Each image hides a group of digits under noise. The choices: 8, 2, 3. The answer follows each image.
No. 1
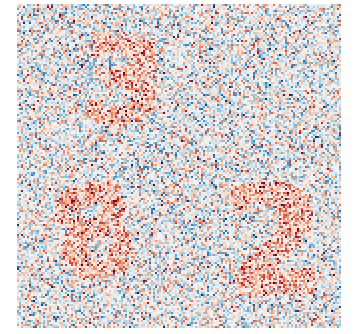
top left: 3; bottom left: 8; bottom right: 2
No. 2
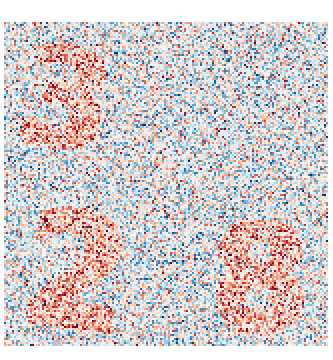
top left: 3; bottom left: 2; bottom right: 8
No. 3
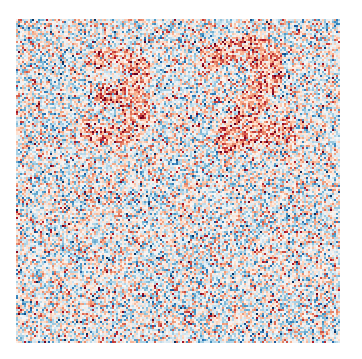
top left: 3; top right: 2
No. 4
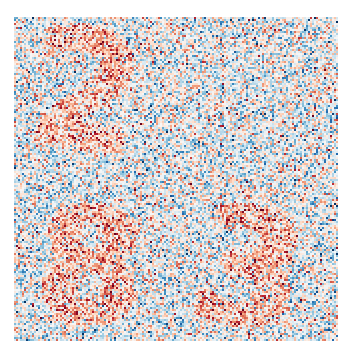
top left: 2; bottom left: 8; bottom right: 3
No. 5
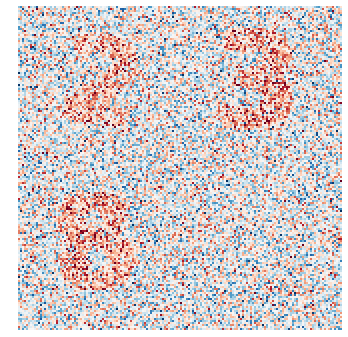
top left: 2; top right: 3; bottom left: 8
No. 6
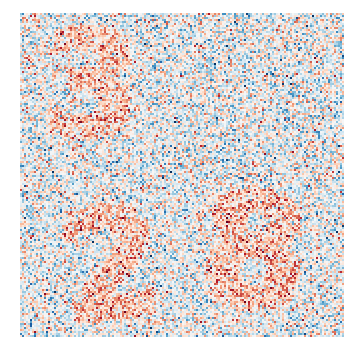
top left: 3; bottom left: 2; bottom right: 8
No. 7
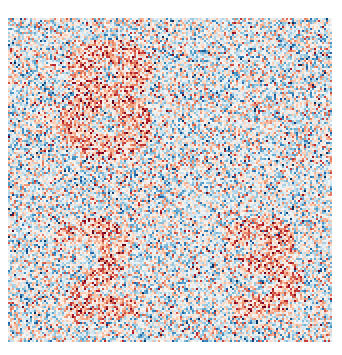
top left: 8; bottom left: 2; bottom right: 3
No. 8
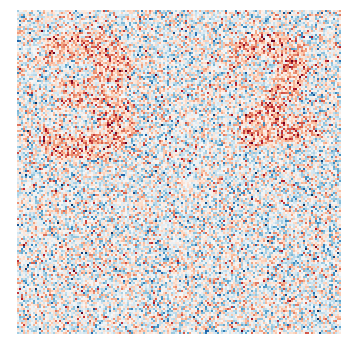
top left: 3; top right: 2
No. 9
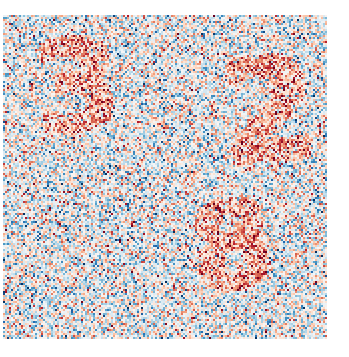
top left: 3; top right: 2; bottom right: 8
